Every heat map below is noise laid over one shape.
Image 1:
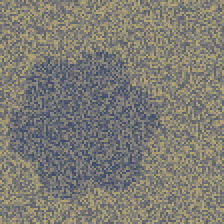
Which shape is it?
flower
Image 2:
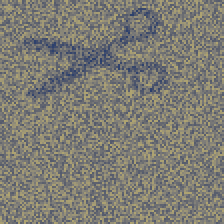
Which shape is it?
pair of scissors
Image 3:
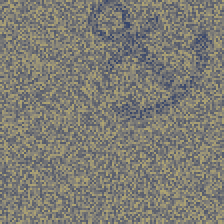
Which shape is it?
anchor
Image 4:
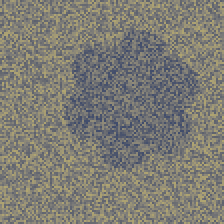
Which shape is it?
flower
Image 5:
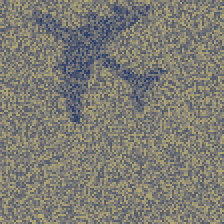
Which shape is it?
airplane
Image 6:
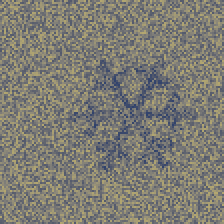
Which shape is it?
snowflake
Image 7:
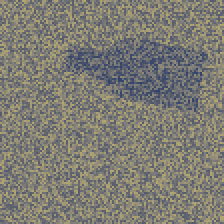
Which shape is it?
bottle
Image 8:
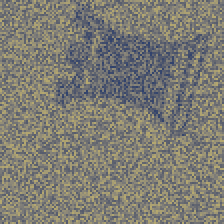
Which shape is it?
chess rook
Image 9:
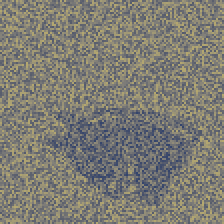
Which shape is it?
chess knight
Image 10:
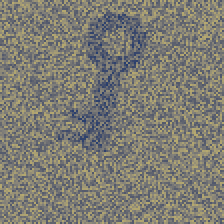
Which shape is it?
key
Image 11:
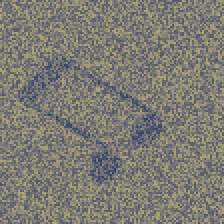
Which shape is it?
pair of musical notes
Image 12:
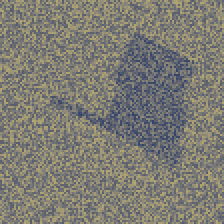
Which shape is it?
flag
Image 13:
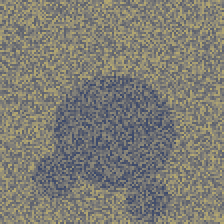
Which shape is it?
bear's head
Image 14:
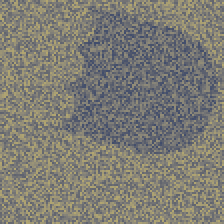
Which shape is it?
ghost
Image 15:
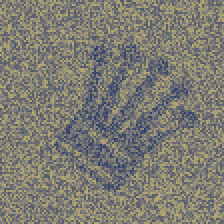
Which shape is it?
chess queen
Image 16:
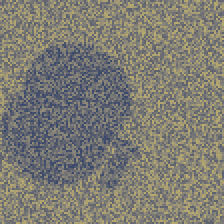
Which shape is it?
apple
